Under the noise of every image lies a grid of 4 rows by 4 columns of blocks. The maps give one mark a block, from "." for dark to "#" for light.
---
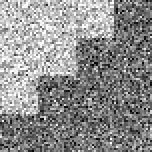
###.
##..
#...
....
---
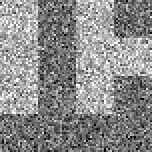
#.#.
#.##
#.#.
....
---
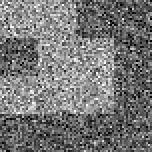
##..
.##.
###.
....
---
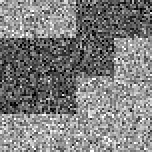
##..
...#
..##
####
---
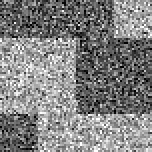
...#
##..
##..
.###
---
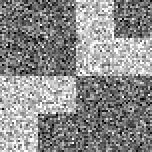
..#.
..##
##..
#...
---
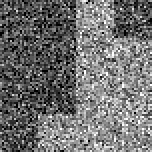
..#.
..##
..##
.###
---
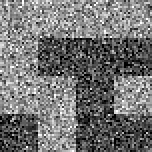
####
#...
##.#
.#..
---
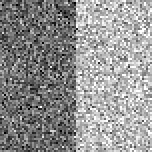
..##
..##
..##
..##
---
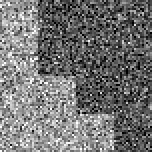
#...
#...
##..
###.
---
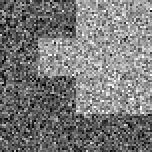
..##
.###
..##
....
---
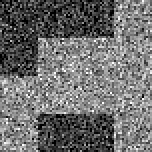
...#
.###
####
#..#
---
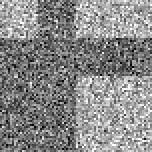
#.##
....
..##
..##
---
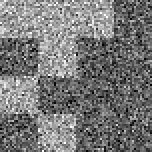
###.
.#..
#...
.#..
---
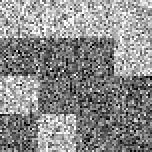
####
...#
#...
.#..
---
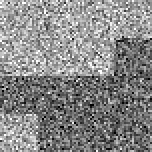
####
###.
....
#...
